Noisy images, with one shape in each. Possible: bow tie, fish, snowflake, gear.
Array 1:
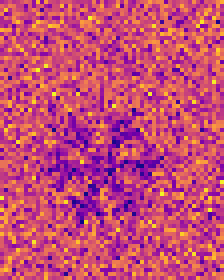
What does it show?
dark snowflake
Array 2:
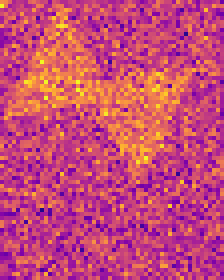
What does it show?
light bow tie
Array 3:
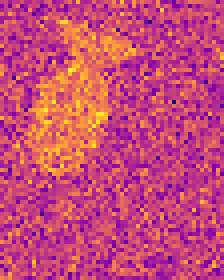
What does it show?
light fish
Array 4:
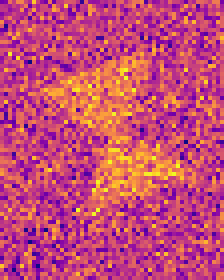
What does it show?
light bow tie
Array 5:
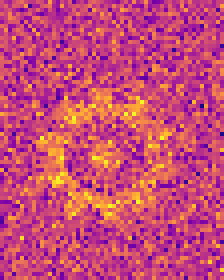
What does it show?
light gear
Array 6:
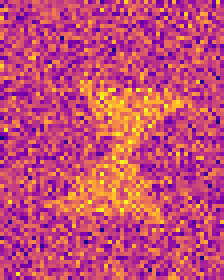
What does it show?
light bow tie
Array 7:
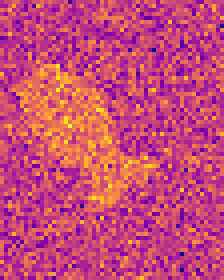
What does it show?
light fish
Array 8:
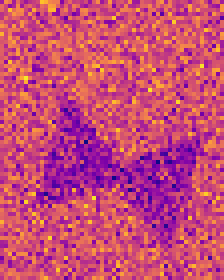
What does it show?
dark bow tie
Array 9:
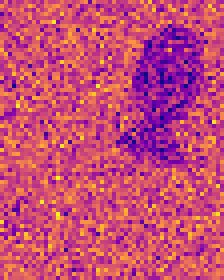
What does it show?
dark fish
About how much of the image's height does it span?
half
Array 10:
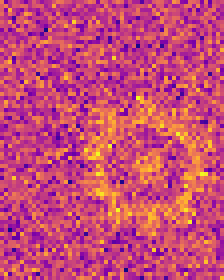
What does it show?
light gear
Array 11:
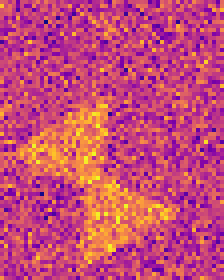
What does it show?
light bow tie
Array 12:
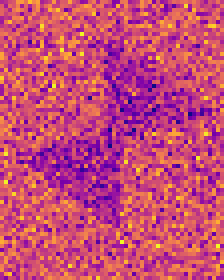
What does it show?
dark bow tie
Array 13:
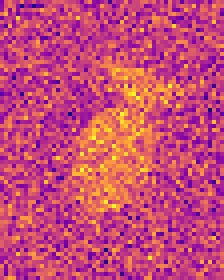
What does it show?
light fish
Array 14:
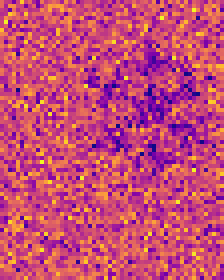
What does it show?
dark snowflake
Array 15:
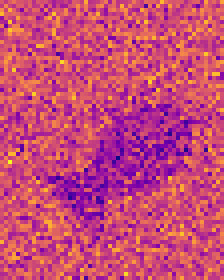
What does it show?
dark fish
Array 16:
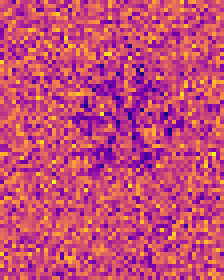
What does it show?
dark snowflake
